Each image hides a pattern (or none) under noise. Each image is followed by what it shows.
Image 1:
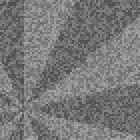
spokes from one point
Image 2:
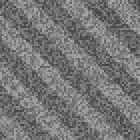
diagonal stripes
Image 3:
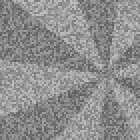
spokes from one point
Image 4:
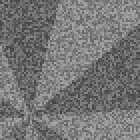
spokes from one point
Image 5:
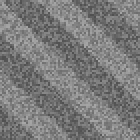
diagonal stripes
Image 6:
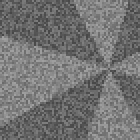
spokes from one point
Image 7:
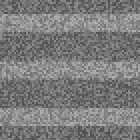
horizontal stripes
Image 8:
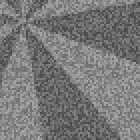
spokes from one point
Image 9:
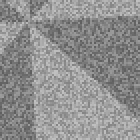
spokes from one point
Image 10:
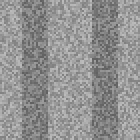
vertical stripes
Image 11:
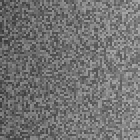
a smooth slope
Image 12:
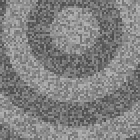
rings round one point
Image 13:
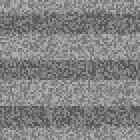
horizontal stripes
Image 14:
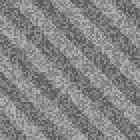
diagonal stripes
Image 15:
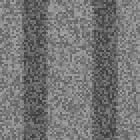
vertical stripes
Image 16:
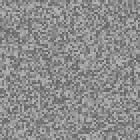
only noise
